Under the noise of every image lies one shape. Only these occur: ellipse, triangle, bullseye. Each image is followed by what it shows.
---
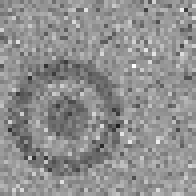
bullseye
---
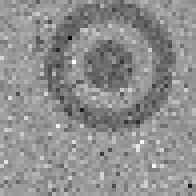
bullseye
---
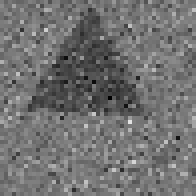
triangle
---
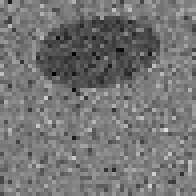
ellipse
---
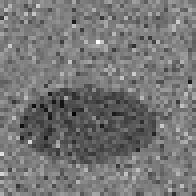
ellipse
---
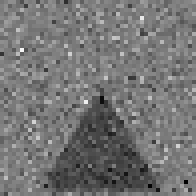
triangle
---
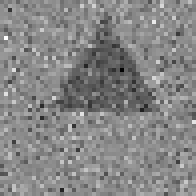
triangle
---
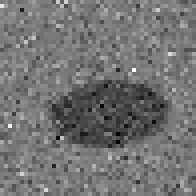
ellipse
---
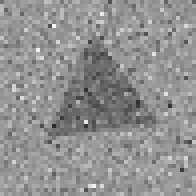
triangle
